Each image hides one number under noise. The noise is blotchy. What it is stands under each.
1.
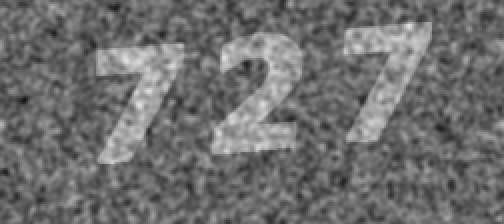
727
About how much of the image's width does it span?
two thirds
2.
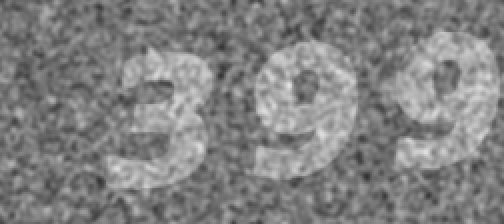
399
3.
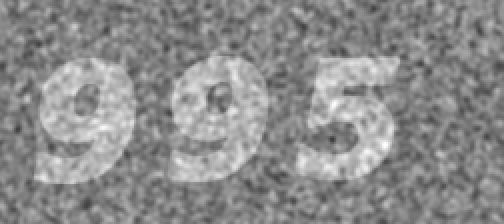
995
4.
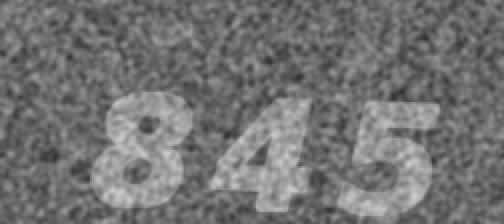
845
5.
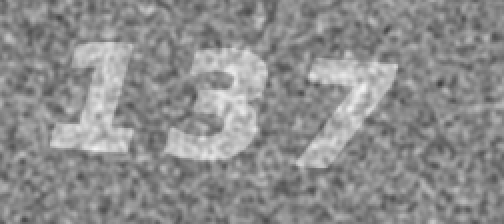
137
